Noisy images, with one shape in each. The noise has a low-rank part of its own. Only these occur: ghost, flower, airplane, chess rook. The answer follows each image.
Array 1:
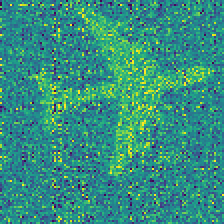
airplane
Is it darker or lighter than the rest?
lighter
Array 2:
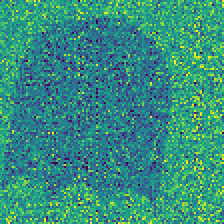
ghost
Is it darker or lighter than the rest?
darker
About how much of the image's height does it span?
nearly all
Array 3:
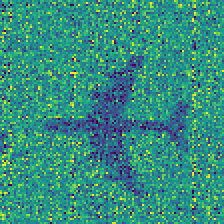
airplane
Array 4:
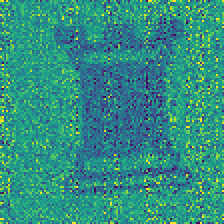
chess rook
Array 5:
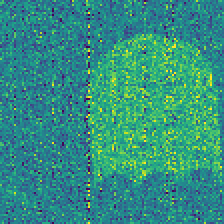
ghost
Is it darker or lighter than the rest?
lighter
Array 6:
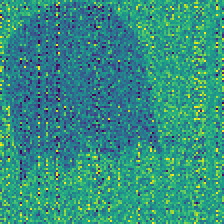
ghost
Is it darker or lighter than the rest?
darker
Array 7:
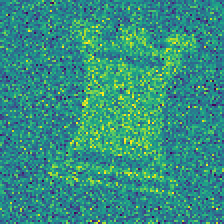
chess rook
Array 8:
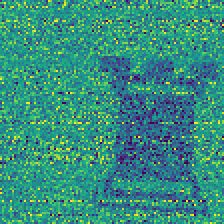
chess rook
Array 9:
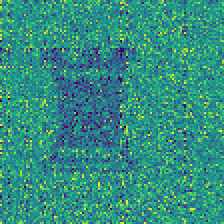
chess rook
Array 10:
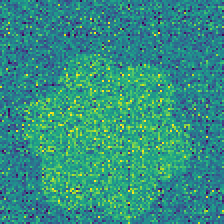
flower
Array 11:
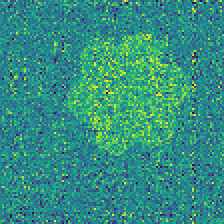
flower
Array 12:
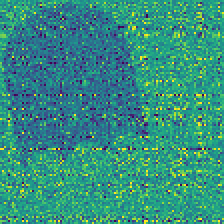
ghost
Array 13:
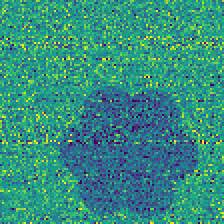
flower
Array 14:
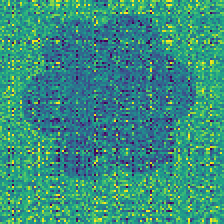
flower
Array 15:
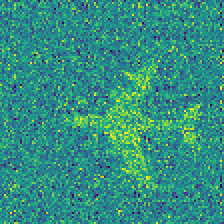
airplane
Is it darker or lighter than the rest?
lighter
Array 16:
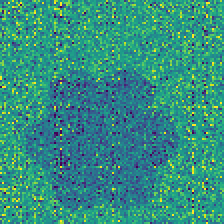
flower
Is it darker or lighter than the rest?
darker
